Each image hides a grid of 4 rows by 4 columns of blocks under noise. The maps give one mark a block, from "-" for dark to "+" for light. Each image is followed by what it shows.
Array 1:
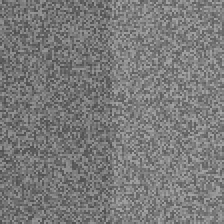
- - + +
- - + +
- - + +
- - + +
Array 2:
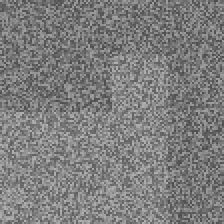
- - - -
- - + -
+ + + -
+ + + -
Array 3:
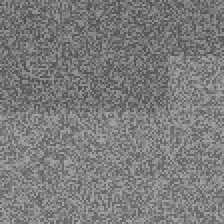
- - - -
- - - +
+ + + +
+ + + +
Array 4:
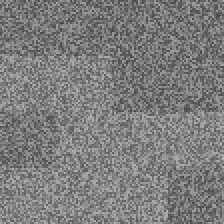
- - - -
+ + - -
- + + +
+ + + -
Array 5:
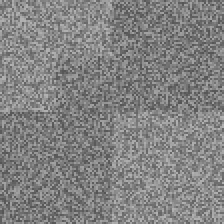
+ + - -
+ - - -
- - + +
- - + +
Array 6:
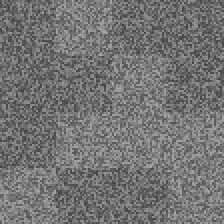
- + - -
- - + -
- + + +
+ - - +
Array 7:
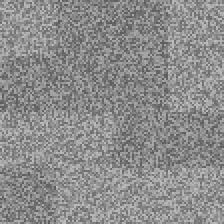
+ - - +
- - - +
+ + - -
- + + +
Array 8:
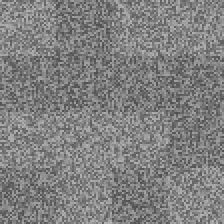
+ - + +
- - - -
+ + + -
- + - +
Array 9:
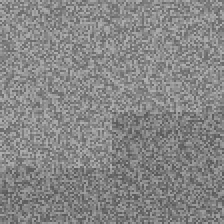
+ + + +
+ + + +
+ + - -
- - - -
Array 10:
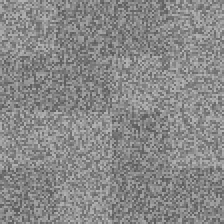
+ - - +
- - + +
+ + - +
- + - -
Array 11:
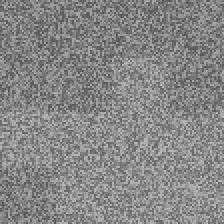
- - - -
- - + -
+ + + +
- + + +
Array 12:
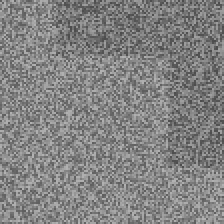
+ - - -
+ + + -
+ + + -
+ + + +
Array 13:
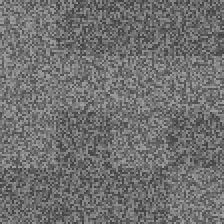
+ - - -
+ + + +
+ - + -
- - - +
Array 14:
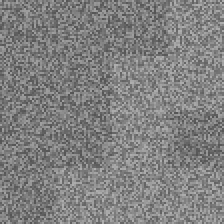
- - - +
- - + +
- - + -
- + + +
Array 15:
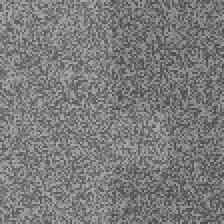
+ + - -
+ + - -
+ + + -
+ + - -
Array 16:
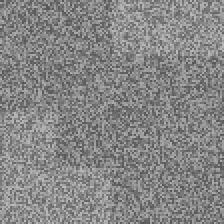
- - + +
- - - -
+ - - -
+ + - -
